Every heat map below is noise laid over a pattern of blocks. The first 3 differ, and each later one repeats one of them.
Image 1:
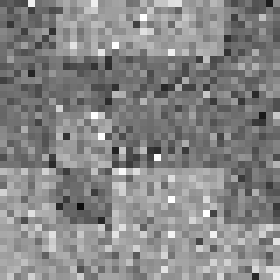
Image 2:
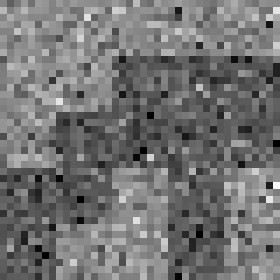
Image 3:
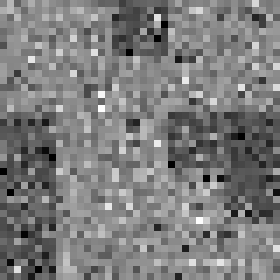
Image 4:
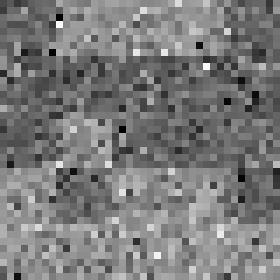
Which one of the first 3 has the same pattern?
1
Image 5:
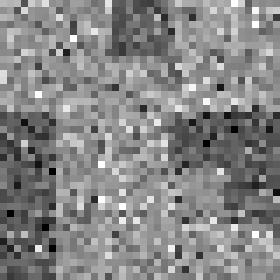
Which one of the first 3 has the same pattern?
3
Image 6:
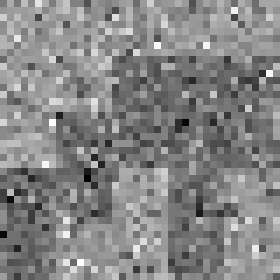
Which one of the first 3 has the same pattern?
2
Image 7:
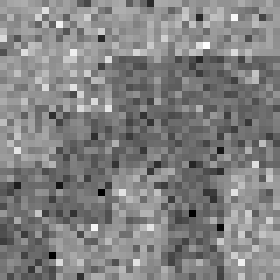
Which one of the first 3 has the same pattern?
2
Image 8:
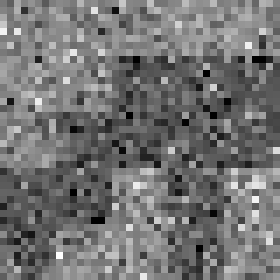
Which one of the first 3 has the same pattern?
2
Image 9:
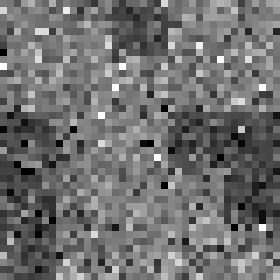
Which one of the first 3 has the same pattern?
3
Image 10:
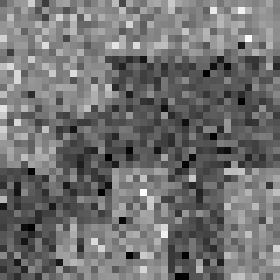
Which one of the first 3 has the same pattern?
2
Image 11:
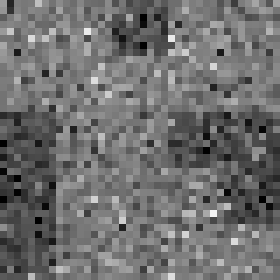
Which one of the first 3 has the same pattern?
3
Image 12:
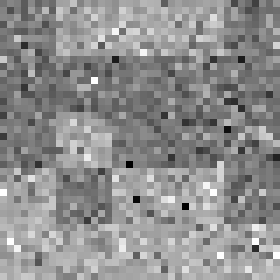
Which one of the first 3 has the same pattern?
1
